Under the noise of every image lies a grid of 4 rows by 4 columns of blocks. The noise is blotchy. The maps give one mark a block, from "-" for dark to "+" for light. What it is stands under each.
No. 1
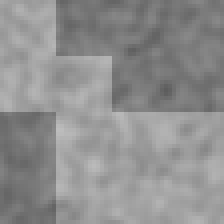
+ - - -
+ + - -
- + + +
- + + +
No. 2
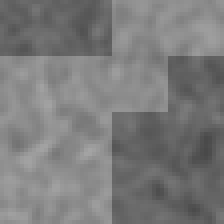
- - + +
+ + + -
+ + - -
+ + - -
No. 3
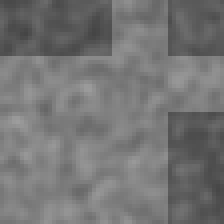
- - + -
+ + + +
+ + + -
+ + + -
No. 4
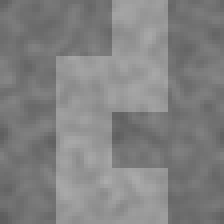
- - + -
- + + -
- + - -
- + + -
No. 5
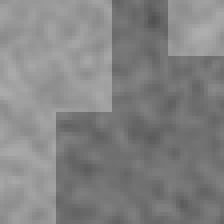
+ + - +
+ + - -
+ - - -
+ - - -
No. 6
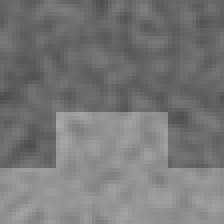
- - - -
- - - -
- + + -
+ + + +
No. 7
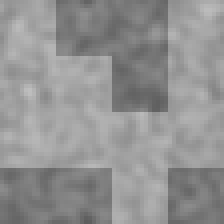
+ - - +
+ + - +
+ + + +
- - + -
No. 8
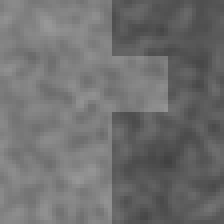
+ + - -
+ + + -
+ + - -
+ + - -
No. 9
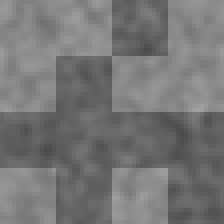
+ + - +
+ - + +
- - - -
+ - + -
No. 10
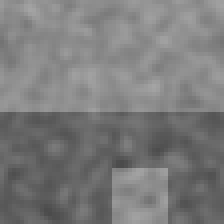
+ + + +
+ + + +
- - - -
- - + -
